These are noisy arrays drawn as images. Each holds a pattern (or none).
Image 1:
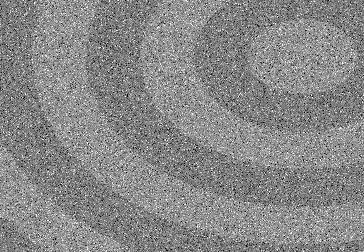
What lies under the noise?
rings round one point
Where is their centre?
top right
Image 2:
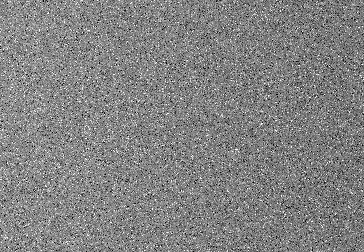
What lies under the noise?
a smooth slope
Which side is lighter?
left
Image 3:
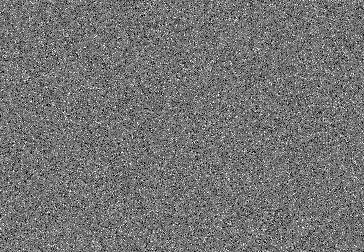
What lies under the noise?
only noise
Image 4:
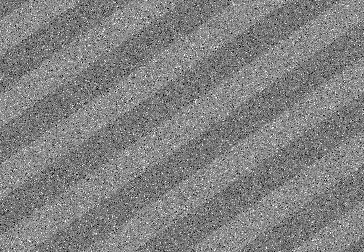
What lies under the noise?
diagonal stripes
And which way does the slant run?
bottom left to top right
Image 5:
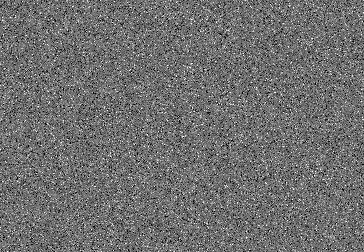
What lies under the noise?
only noise
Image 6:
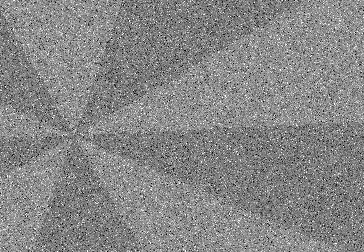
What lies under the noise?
spokes from one point
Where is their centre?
middle left
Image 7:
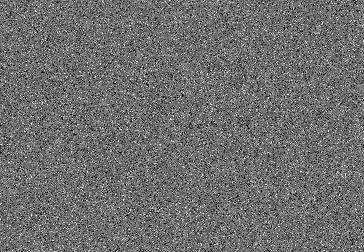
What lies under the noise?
only noise
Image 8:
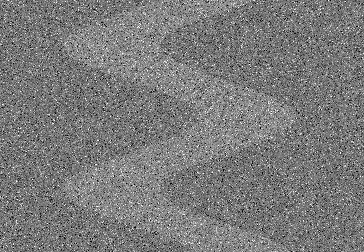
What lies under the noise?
a wavy band
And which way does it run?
top to bottom
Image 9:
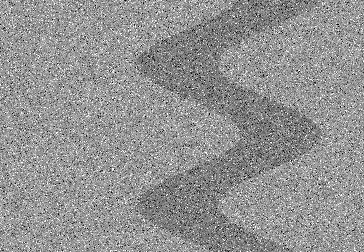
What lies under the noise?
a wavy band
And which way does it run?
top to bottom
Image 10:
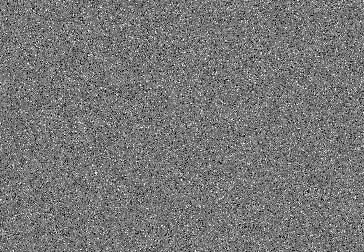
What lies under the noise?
only noise
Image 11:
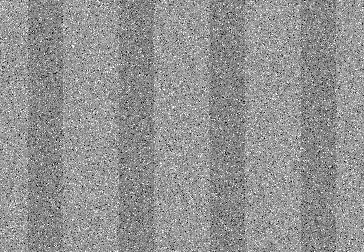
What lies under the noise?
vertical stripes
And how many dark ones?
4
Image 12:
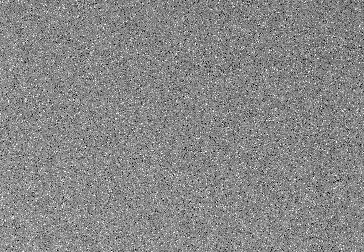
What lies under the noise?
a smooth slope
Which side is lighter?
bottom left
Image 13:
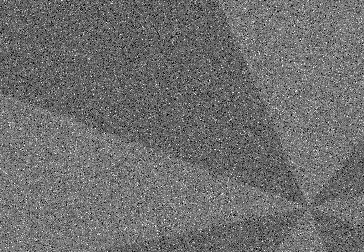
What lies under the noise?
spokes from one point
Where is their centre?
bottom right
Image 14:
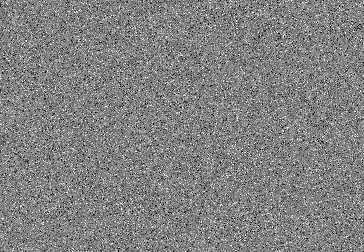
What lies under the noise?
only noise
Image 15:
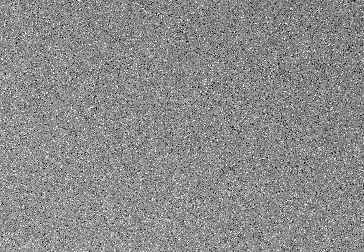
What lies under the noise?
a smooth slope
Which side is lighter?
bottom left
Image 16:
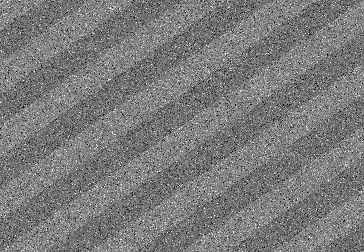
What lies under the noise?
diagonal stripes
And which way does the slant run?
bottom left to top right
